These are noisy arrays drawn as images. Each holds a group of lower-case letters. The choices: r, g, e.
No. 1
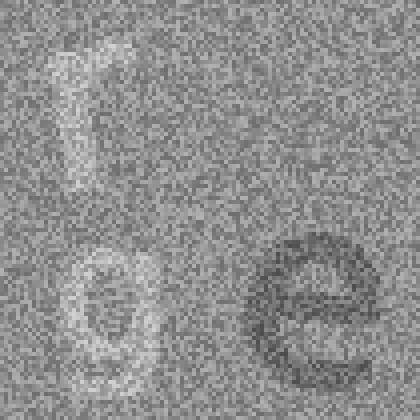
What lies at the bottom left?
g
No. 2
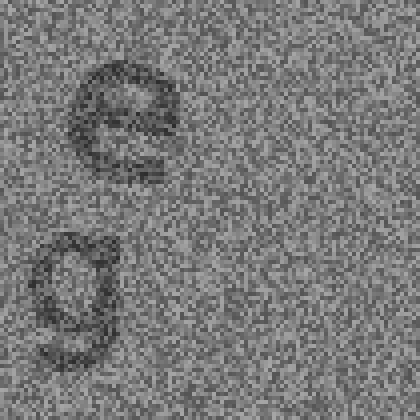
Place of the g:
bottom left
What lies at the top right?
nothing
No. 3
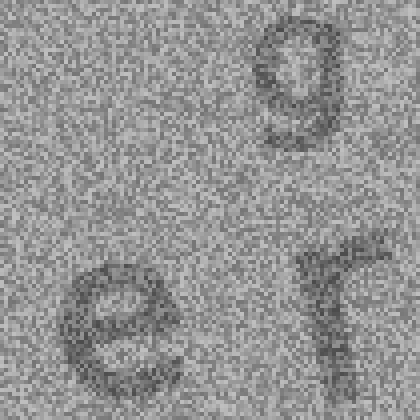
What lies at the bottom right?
r
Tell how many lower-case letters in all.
3
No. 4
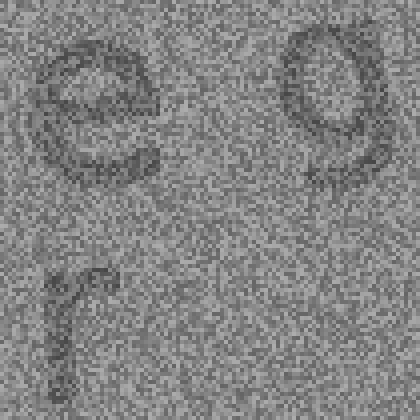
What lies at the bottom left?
r
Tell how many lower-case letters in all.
3
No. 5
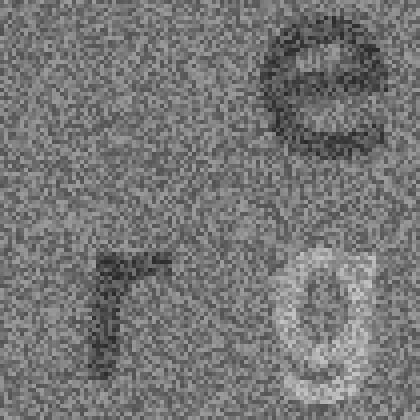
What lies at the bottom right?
g
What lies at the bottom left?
r
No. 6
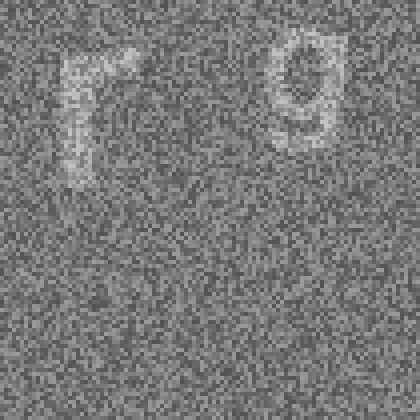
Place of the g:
top right
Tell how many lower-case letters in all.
2
